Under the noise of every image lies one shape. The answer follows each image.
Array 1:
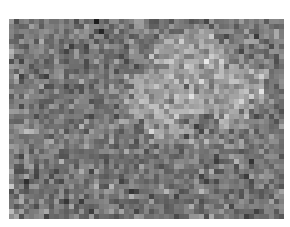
light car
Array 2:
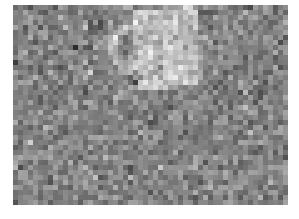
light cup, top middle
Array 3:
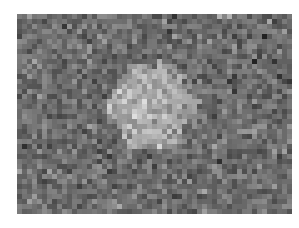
light flower, centre
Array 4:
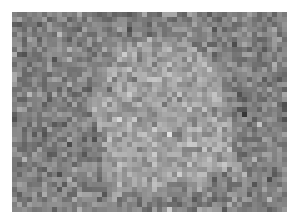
light ghost
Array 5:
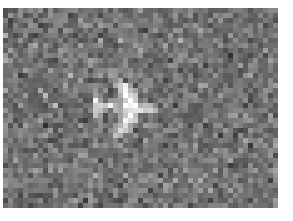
light airplane, centre
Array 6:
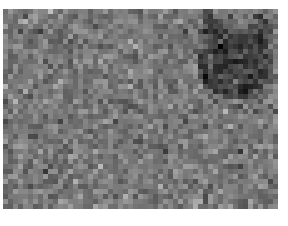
dark cat's head, top right
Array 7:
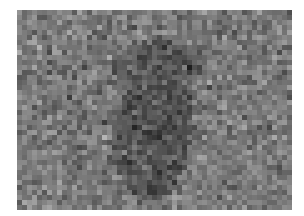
dark footprint
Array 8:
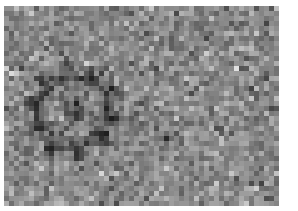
dark gear
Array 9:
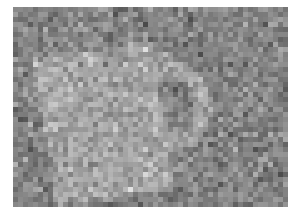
light cup
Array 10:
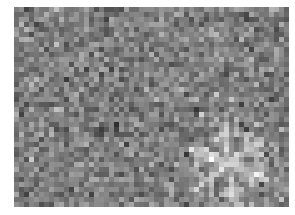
light snowflake, bottom right
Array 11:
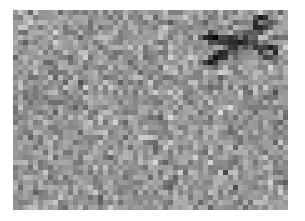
dark pair of scissors, top right
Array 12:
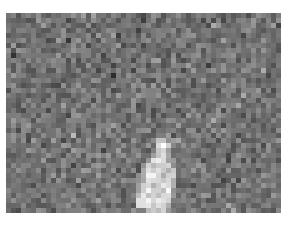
light bottle, bottom middle
